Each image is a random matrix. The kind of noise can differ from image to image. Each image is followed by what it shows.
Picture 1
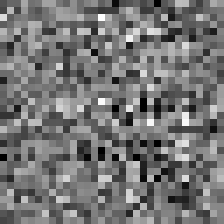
low rank plus noise
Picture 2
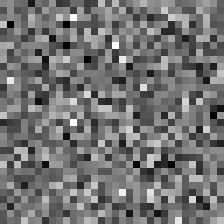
independent entries
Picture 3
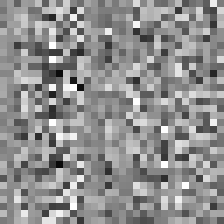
columns of uneven size
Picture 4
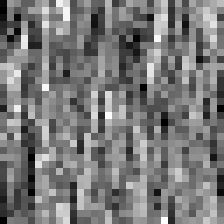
streaked along the columns
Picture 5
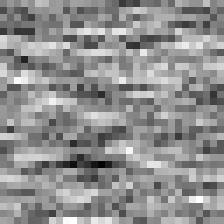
streaked along the rows
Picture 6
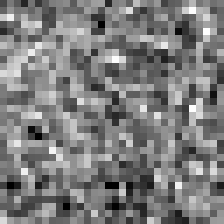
blotchy
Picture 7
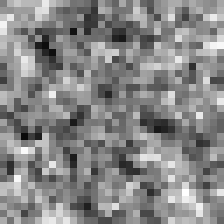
blotchy
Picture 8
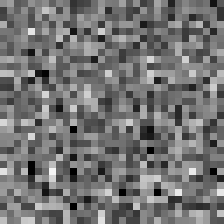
low rank plus noise
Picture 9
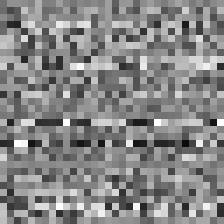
rows of uneven size
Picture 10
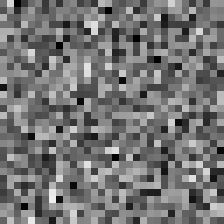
independent entries
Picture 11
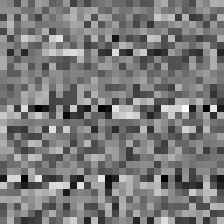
rows of uneven size
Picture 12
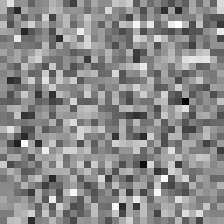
low rank plus noise
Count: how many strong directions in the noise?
five to eight
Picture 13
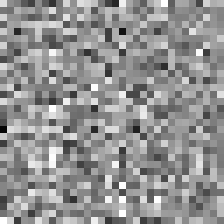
low rank plus noise
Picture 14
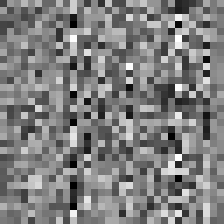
columns of uneven size
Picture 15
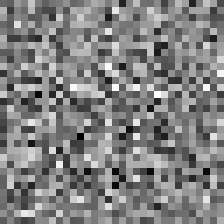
low rank plus noise
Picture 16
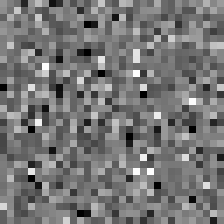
heavy tails
